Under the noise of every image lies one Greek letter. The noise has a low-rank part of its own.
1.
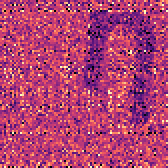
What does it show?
dark eta
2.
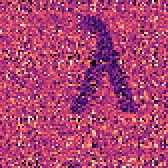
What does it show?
dark lambda
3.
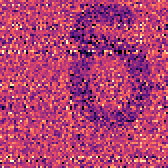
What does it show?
dark delta
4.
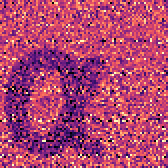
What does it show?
dark alpha
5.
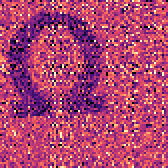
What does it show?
dark omega
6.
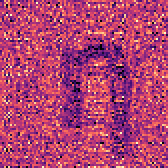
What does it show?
dark eta
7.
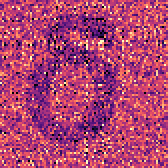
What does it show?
dark delta
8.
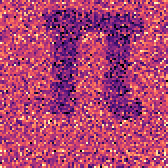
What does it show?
dark pi
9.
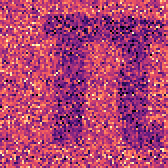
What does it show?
dark pi
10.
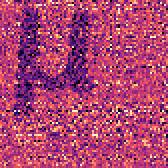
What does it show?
dark mu
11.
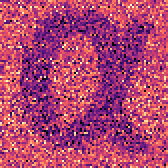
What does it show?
dark alpha
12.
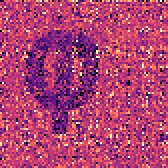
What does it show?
dark phi
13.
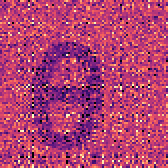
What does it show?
dark theta
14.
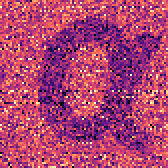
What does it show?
dark alpha
